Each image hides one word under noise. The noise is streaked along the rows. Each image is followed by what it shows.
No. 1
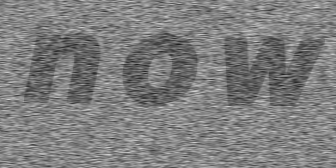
now
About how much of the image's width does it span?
nearly all
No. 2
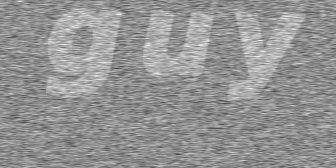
guy
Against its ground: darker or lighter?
lighter
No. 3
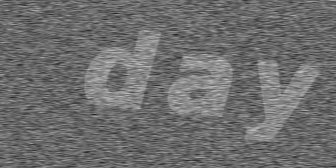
day
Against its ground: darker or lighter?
lighter
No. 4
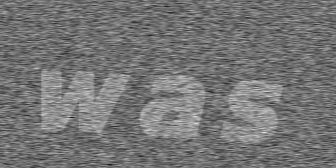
was
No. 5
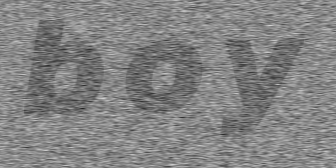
boy
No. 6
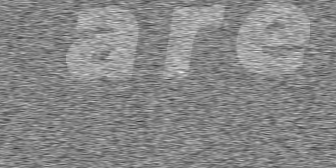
are
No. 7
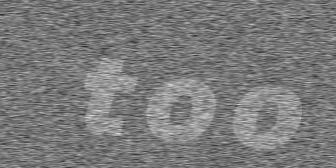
too
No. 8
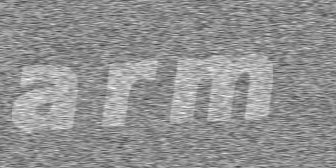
arm
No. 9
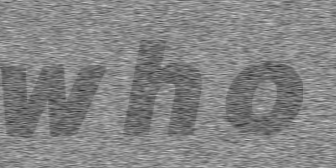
who
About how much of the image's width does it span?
nearly all
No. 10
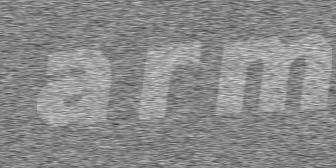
arm
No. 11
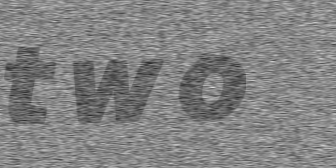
two
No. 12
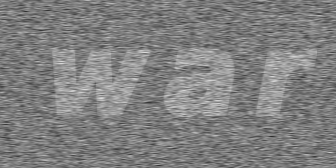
war
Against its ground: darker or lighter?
lighter
